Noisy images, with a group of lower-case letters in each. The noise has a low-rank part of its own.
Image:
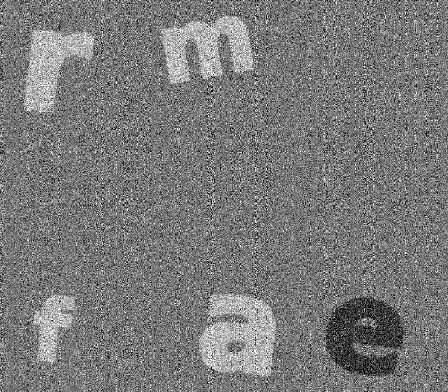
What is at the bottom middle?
a
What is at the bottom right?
e
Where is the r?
top left
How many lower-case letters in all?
5
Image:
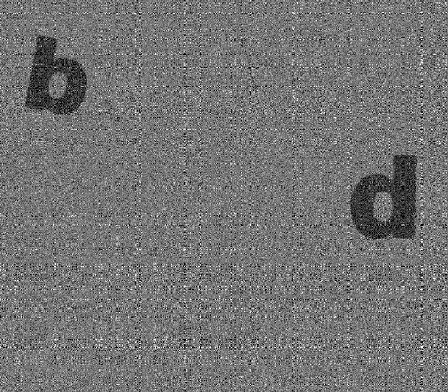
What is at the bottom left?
nothing
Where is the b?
top left
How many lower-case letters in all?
2
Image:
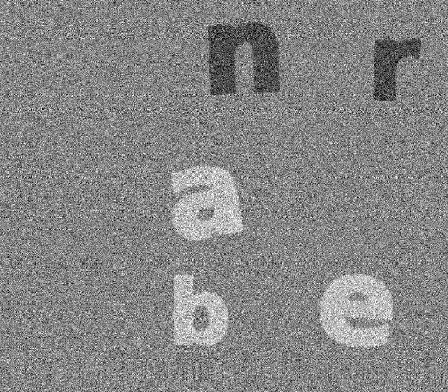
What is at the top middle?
n
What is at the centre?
a
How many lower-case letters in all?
5
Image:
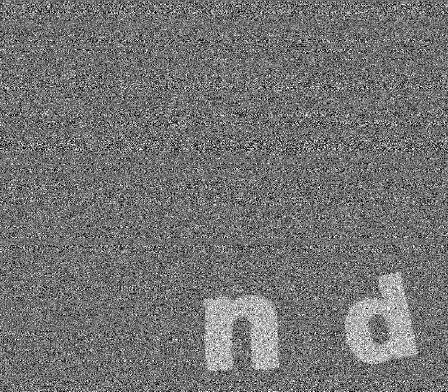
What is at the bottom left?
nothing
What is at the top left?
nothing
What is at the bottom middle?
n
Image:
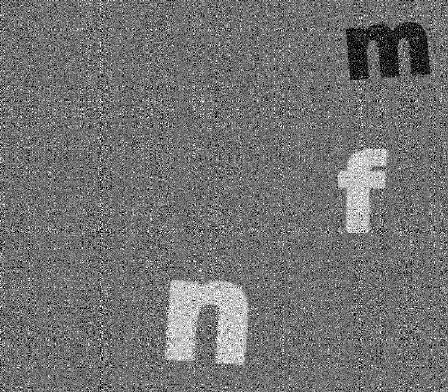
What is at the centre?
nothing
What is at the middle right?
f
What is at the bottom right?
nothing
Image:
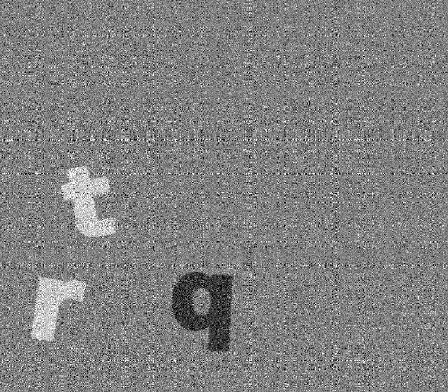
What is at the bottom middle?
q
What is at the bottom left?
r
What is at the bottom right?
nothing
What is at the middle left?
t
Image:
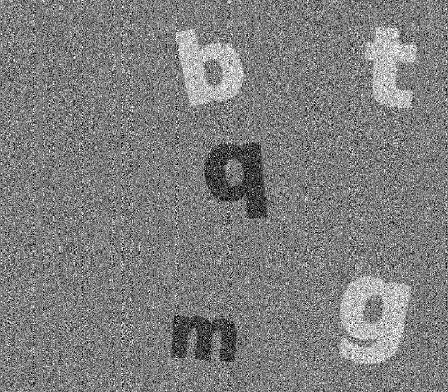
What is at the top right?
t
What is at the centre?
q
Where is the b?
top middle
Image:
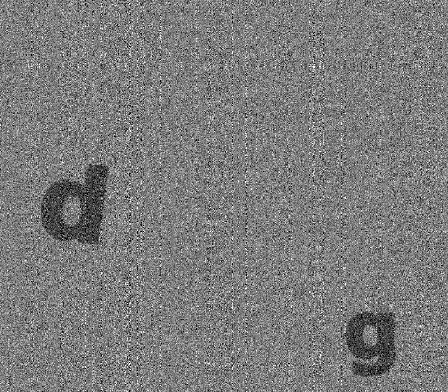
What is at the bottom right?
g
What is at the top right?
nothing
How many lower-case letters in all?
2
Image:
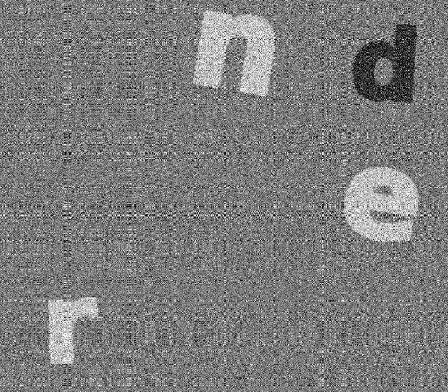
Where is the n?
top middle
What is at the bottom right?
nothing
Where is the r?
bottom left
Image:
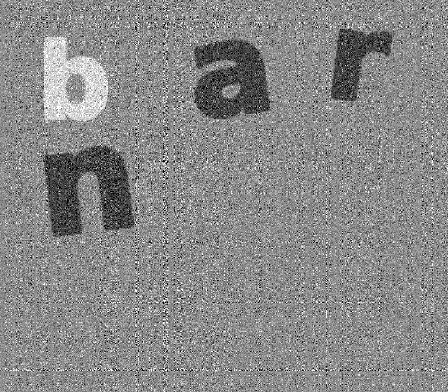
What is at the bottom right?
nothing
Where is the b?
top left
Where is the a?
top middle
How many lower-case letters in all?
4
